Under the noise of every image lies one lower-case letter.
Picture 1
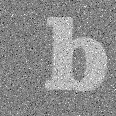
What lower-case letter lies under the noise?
b
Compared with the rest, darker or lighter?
lighter
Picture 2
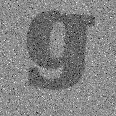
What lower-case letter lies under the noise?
g
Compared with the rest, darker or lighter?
darker
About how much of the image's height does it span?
two thirds
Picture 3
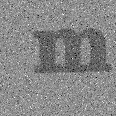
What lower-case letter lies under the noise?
m
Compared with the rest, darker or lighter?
darker
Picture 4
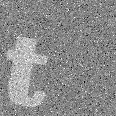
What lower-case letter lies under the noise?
t
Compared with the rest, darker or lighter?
lighter
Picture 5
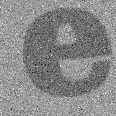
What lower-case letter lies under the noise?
e
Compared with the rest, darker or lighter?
darker
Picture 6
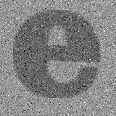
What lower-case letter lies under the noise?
e
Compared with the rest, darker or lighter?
darker
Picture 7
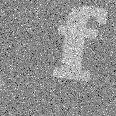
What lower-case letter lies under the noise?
f
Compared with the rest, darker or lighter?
lighter
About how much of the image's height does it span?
two thirds
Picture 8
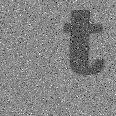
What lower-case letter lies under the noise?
t
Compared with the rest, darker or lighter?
darker
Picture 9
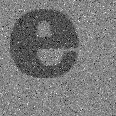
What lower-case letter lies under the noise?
e
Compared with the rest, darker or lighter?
darker
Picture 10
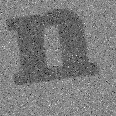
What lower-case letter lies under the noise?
n
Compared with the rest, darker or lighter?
darker
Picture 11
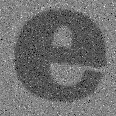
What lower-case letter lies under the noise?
e
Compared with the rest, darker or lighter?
darker
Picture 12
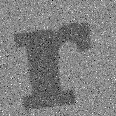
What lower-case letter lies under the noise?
r
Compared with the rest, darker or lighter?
darker
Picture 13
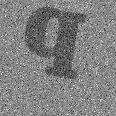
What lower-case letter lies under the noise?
q
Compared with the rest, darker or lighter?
darker
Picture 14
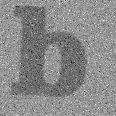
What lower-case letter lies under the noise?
b
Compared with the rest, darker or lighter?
darker
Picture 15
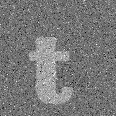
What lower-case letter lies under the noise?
t
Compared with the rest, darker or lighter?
lighter
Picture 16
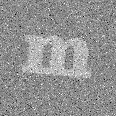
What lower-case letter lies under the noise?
m
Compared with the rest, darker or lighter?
lighter
